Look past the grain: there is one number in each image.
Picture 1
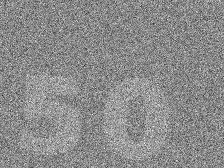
50
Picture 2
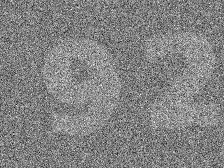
92
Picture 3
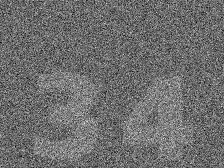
34
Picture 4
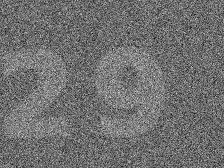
29
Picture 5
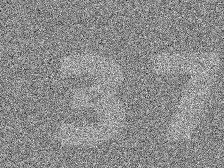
37
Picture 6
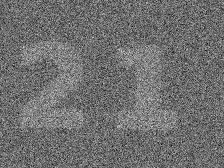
21
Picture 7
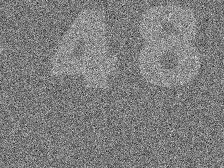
48
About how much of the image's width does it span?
two thirds
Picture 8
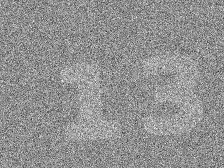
13
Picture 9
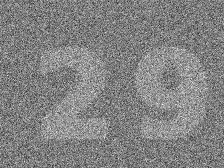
29
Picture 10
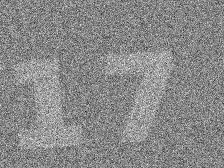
17
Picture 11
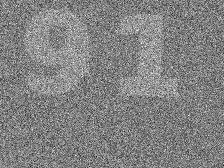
91
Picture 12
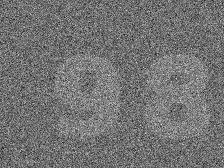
98
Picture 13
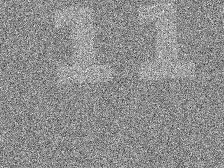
11
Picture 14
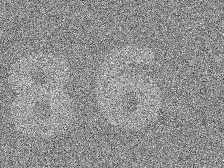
86
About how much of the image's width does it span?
two thirds
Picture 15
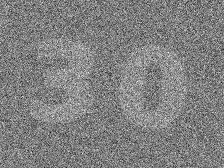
30
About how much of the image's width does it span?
two thirds
